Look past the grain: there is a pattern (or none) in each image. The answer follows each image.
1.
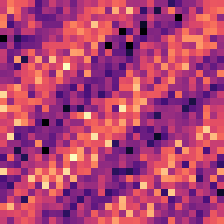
diagonal stripes
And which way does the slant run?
bottom left to top right
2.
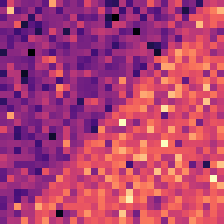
a sharp edge
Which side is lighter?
bottom right
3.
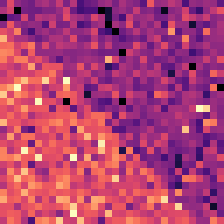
a sharp edge
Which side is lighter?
bottom left
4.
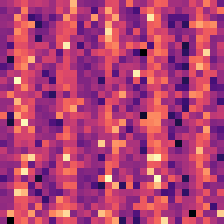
vertical stripes
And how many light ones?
5
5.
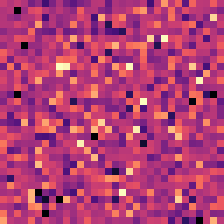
only noise
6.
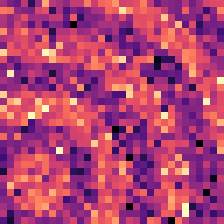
rings round one point
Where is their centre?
bottom left
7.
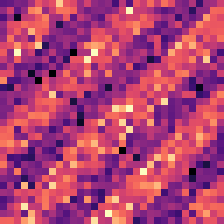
diagonal stripes
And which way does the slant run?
bottom left to top right
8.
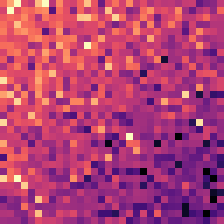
a smooth slope
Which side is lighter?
top left
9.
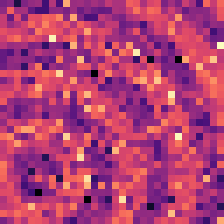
rings round one point
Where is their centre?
bottom left
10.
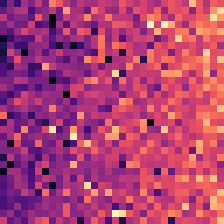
a smooth slope
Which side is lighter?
right
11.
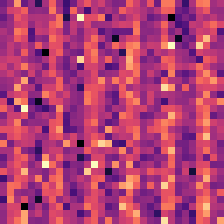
vertical stripes
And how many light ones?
6
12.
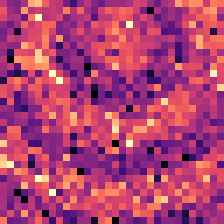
rings round one point
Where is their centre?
top middle
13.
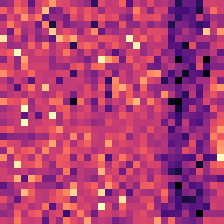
one vertical stripe
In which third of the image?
right
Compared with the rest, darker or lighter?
darker
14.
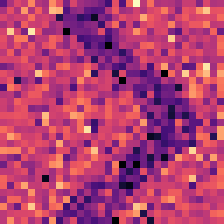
a wavy band
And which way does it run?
top to bottom
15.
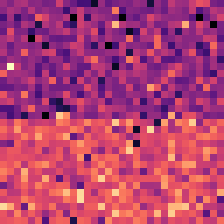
a sharp edge
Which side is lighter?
bottom
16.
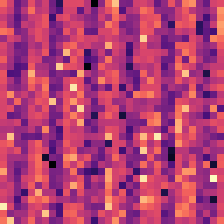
vertical stripes
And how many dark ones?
6
